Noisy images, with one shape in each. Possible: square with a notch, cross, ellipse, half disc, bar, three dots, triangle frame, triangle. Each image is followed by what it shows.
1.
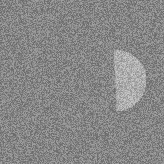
light half disc, middle right
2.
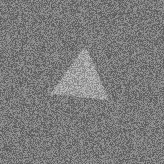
light triangle, centre
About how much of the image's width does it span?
a third
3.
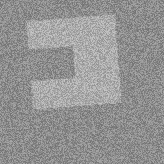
light square with a notch
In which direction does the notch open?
left
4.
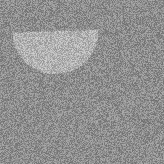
light half disc
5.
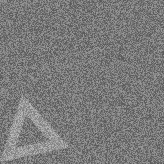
light triangle frame, bottom left
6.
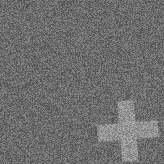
light cross, bottom right
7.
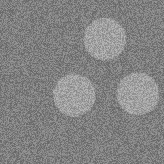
light three dots
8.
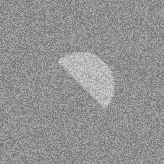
light half disc, centre
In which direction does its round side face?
up and right
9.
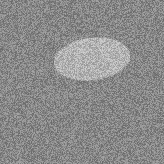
light ellipse
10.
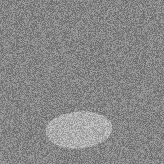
light ellipse, bottom middle
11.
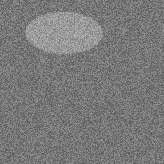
light ellipse
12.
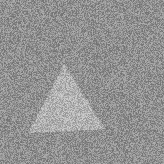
light triangle
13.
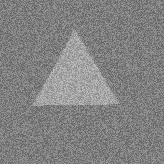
light triangle
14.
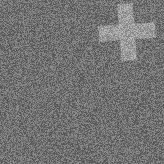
light cross, top right
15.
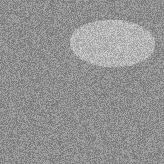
light ellipse
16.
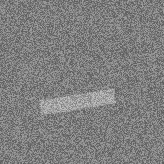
light bar
